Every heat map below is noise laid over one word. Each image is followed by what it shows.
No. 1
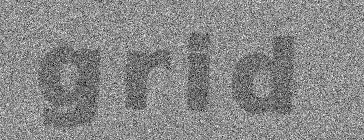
grid
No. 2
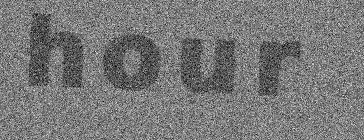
hour
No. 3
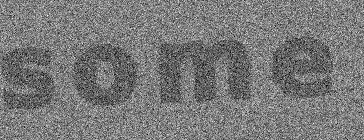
some
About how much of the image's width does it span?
nearly all
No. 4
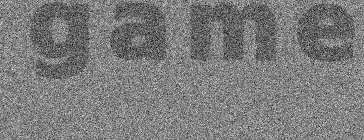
game
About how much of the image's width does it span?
nearly all
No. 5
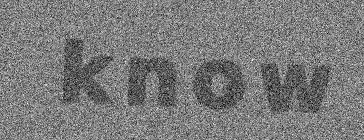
know
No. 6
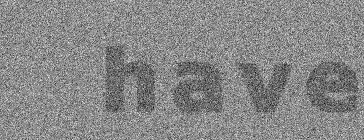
have
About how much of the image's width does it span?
two thirds
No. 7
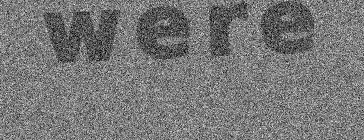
were
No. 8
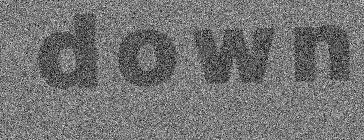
down
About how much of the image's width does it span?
nearly all
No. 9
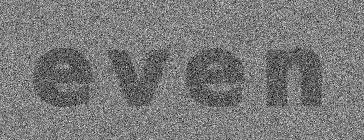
even
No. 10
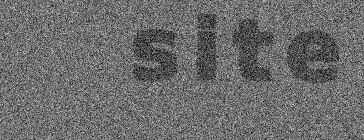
site
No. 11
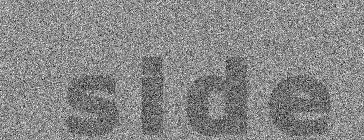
side
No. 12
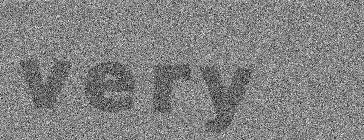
very
